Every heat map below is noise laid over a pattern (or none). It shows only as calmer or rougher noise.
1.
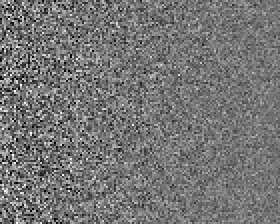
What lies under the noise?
a smooth slope
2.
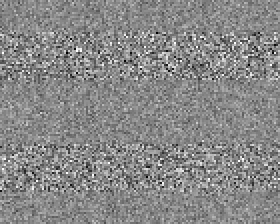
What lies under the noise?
horizontal stripes
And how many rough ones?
2
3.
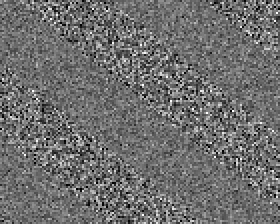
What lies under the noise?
diagonal stripes
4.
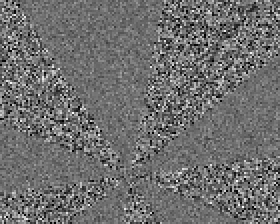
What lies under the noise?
spokes from one point
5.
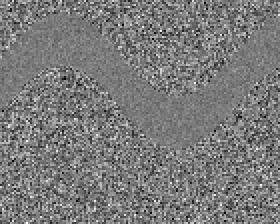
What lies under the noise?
a wavy band
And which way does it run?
left to right
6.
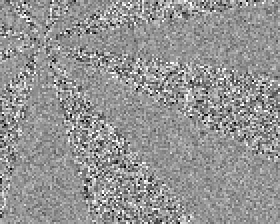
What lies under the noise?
spokes from one point
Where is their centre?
top left
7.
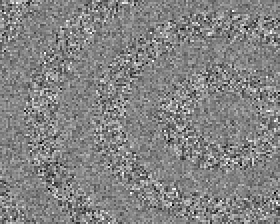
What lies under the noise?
rings round one point
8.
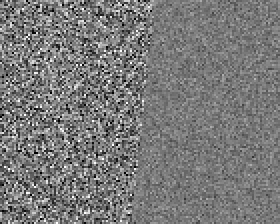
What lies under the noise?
a sharp edge
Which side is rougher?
left
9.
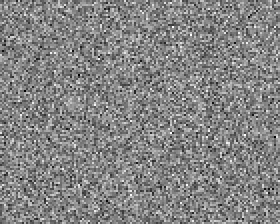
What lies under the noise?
only noise
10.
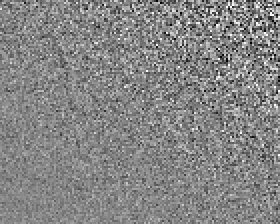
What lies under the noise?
a smooth slope
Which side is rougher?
top right
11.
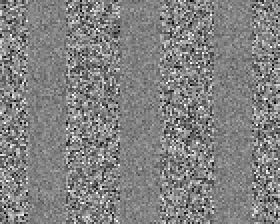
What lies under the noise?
vertical stripes
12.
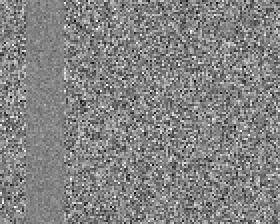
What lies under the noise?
one vertical stripe
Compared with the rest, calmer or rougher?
calmer
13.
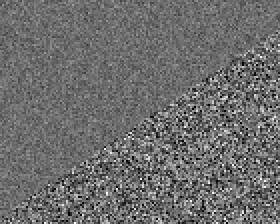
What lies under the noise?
a sharp edge
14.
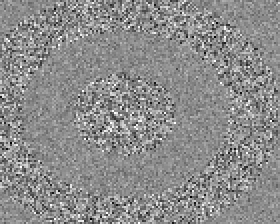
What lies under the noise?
rings round one point
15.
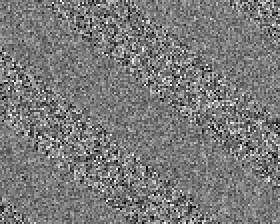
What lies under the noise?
diagonal stripes
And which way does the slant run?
top left to bottom right
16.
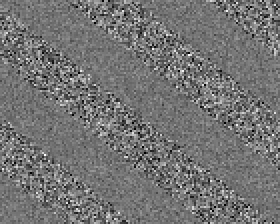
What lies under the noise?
diagonal stripes
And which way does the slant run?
top left to bottom right
